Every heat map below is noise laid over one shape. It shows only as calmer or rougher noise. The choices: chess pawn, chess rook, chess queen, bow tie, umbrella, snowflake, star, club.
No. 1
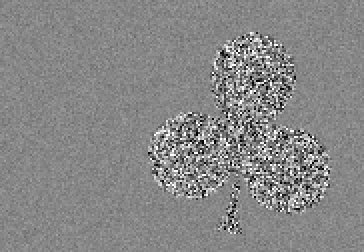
rough club
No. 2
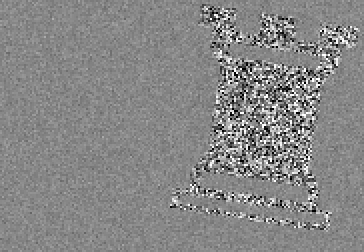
rough chess rook
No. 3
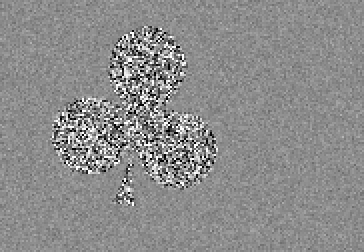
rough club
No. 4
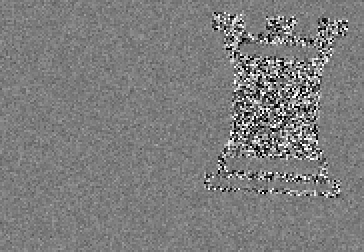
rough chess rook
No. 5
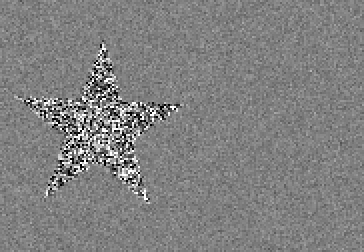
rough star
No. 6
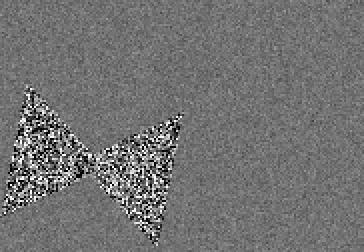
rough bow tie
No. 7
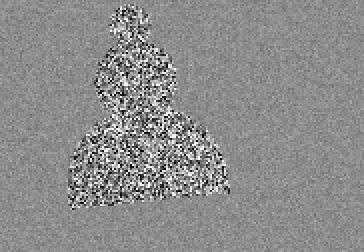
rough chess pawn
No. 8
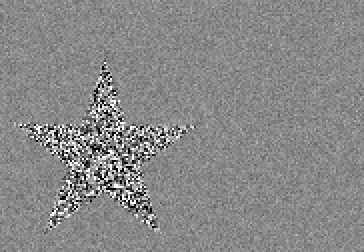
rough star
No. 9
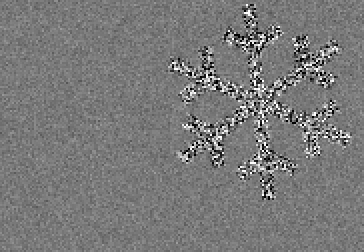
rough snowflake
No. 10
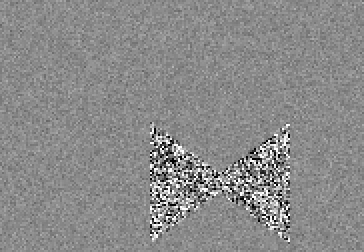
rough bow tie
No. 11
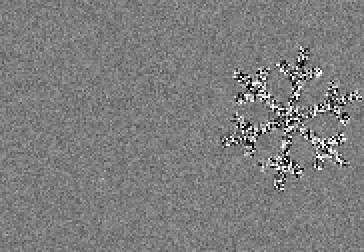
rough snowflake
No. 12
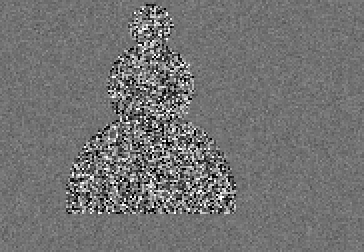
rough chess pawn
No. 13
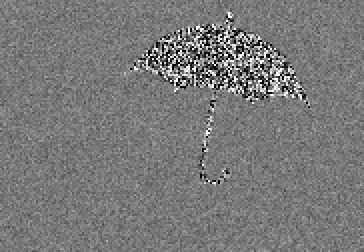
rough umbrella
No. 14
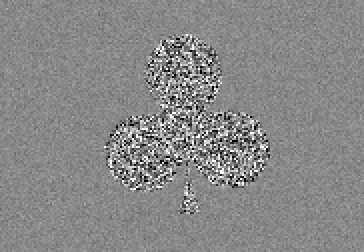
rough club
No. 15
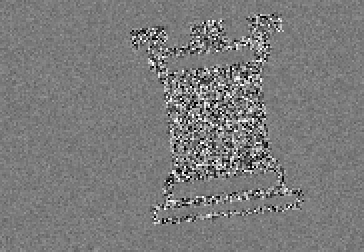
rough chess rook
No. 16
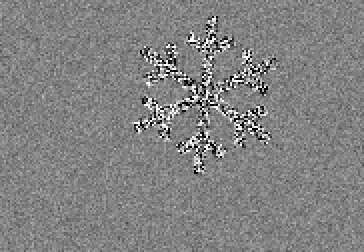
rough snowflake
